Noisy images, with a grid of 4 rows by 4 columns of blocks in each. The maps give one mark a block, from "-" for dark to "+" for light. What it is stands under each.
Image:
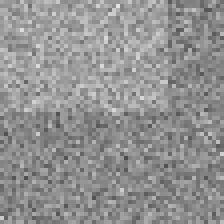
+ + + -
+ + + -
- - - -
- - - -
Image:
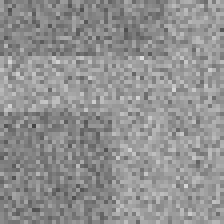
- - - +
+ + + +
- - + +
- - + +
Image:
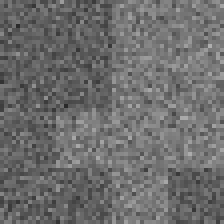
- - + +
- - + +
- + + +
- - + -
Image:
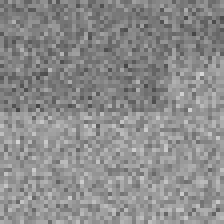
- - - -
- - - +
+ + + +
+ + + +
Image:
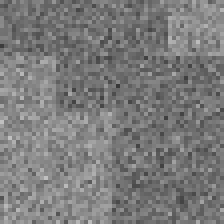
- - - +
+ - - -
+ + - -
+ + - -
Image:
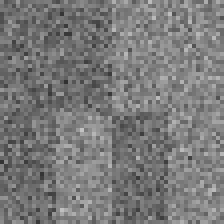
- - + +
- - + +
- + - +
- + - +
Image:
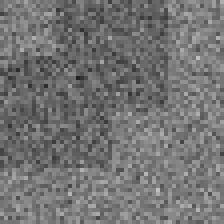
+ - - +
- - - +
- - + +
+ + + +
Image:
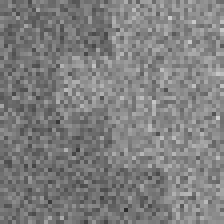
- - + +
- + + +
- - + +
- - - +
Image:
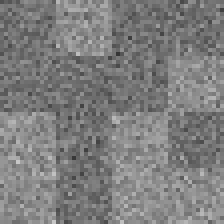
- + - -
- - - +
+ - + -
+ - + +
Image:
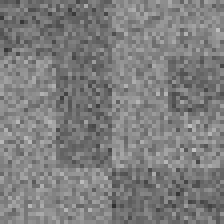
- - + +
+ - + -
+ - + +
+ + - -
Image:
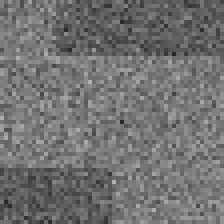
+ - - -
+ + + +
+ + + +
- - + +
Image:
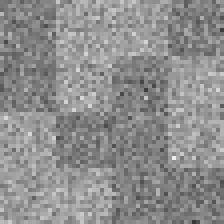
- + + -
- + - +
+ - - +
+ + - -
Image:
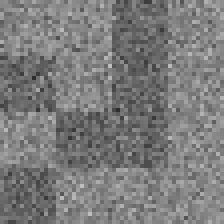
+ + - +
- + - +
+ - - +
- + + +
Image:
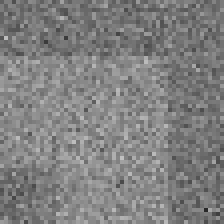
- - - -
+ + + -
+ + + -
- + + -
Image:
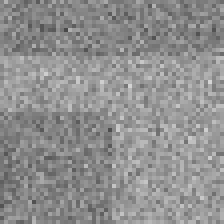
- - - -
+ + + +
- - + +
- - + +
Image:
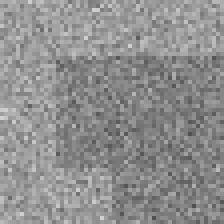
+ + + +
+ - - -
+ - - -
+ + - -
